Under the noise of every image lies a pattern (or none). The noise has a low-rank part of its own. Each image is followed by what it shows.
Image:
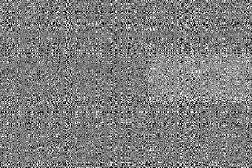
one block
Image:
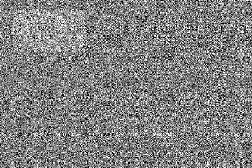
one block
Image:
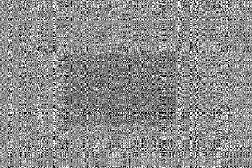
one block
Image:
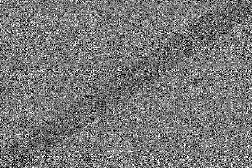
a diagonal band
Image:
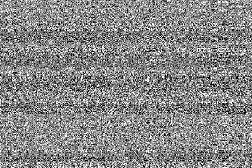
bands of rows
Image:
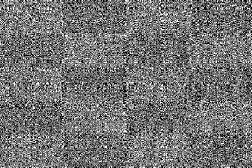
a checkerboard
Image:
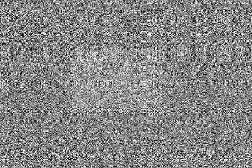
one block
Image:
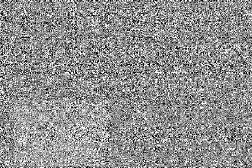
one block
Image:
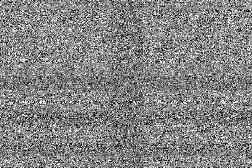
bands of rows crossing bands of columns
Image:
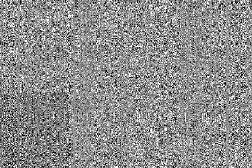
one block
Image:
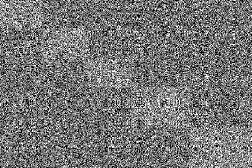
blocks along the diagonal
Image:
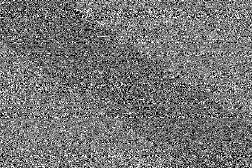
a diagonal band
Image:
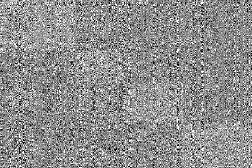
blocks along the diagonal
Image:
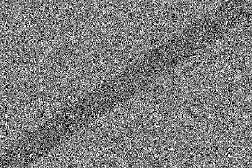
a diagonal band
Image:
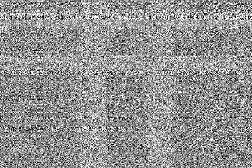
bands of rows crossing bands of columns
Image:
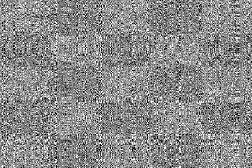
a checkerboard
